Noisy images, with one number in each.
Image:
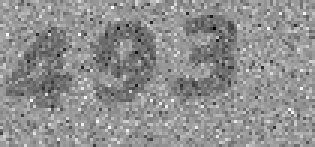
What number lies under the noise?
493
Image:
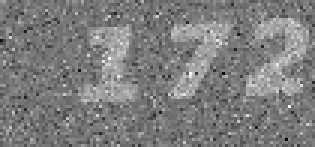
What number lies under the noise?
172
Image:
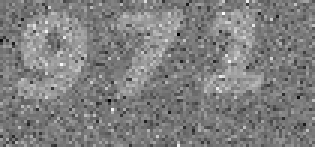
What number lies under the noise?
971
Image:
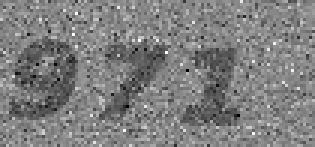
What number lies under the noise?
971
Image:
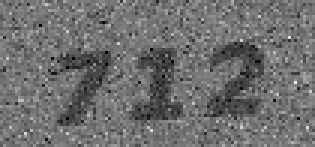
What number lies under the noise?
712
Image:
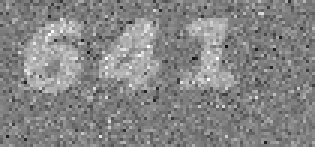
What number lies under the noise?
641
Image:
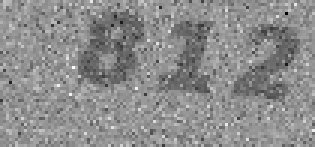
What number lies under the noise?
812
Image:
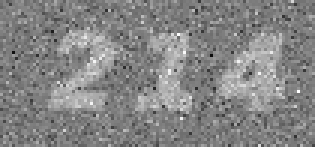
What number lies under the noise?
214
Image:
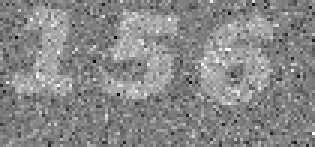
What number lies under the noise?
156
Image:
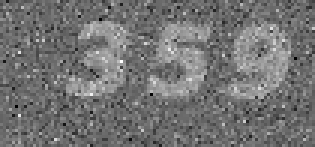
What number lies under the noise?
359
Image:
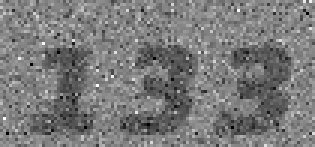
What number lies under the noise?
133
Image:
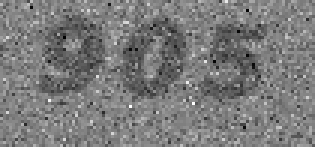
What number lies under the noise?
905
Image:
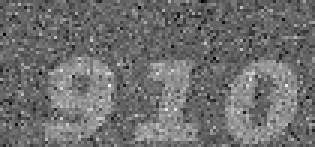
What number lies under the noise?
910
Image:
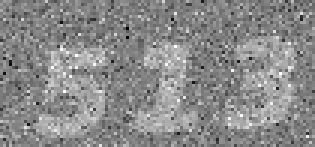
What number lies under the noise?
513
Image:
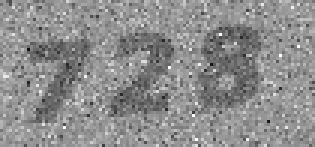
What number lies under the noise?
728
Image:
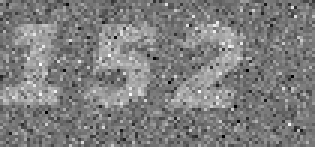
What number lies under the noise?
152
